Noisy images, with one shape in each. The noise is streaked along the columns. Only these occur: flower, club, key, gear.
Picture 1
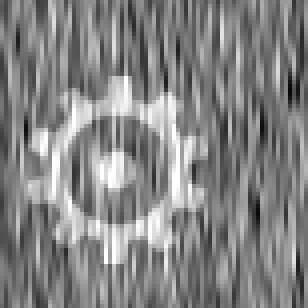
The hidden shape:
gear
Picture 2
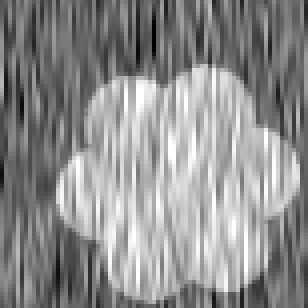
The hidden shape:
flower
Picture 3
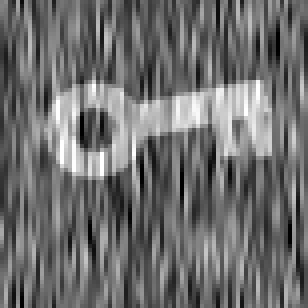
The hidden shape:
key
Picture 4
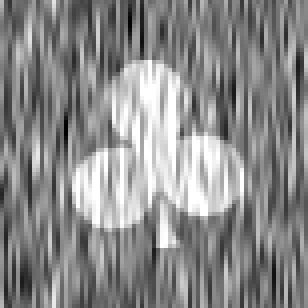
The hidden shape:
club
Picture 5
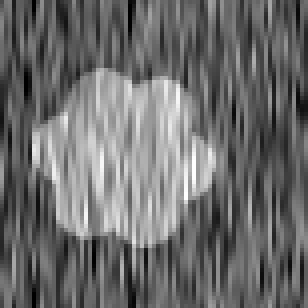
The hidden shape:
flower
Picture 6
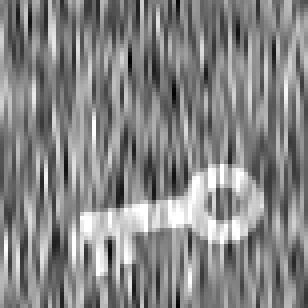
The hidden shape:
key
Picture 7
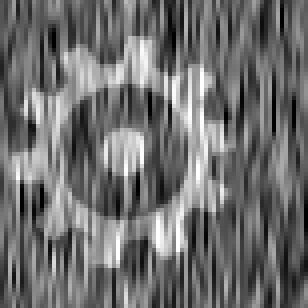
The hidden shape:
gear
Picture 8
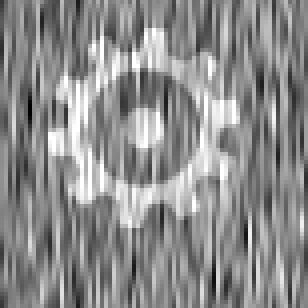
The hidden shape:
gear
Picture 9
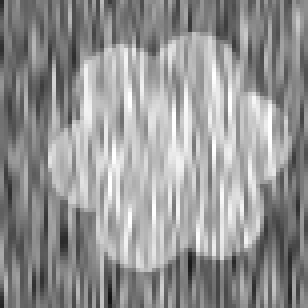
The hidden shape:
flower
